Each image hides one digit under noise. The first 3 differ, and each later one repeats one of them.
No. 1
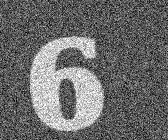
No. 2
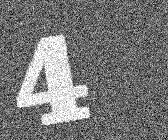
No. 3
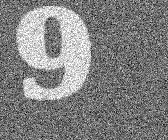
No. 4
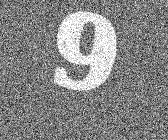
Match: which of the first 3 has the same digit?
3
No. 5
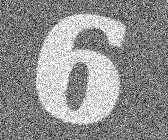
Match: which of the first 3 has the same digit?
1
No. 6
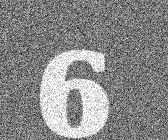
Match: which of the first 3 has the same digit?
1
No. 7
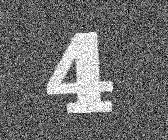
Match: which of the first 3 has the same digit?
2
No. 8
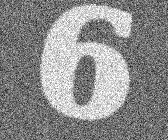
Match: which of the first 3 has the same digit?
1
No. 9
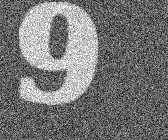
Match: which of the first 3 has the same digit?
3
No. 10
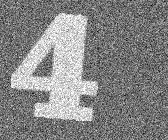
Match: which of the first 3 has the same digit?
2
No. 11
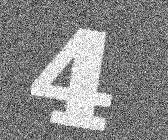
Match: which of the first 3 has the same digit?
2
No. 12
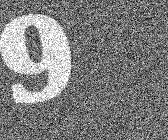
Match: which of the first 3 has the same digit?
3
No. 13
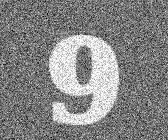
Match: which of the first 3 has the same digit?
3
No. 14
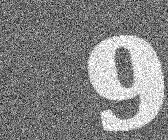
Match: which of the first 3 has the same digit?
3
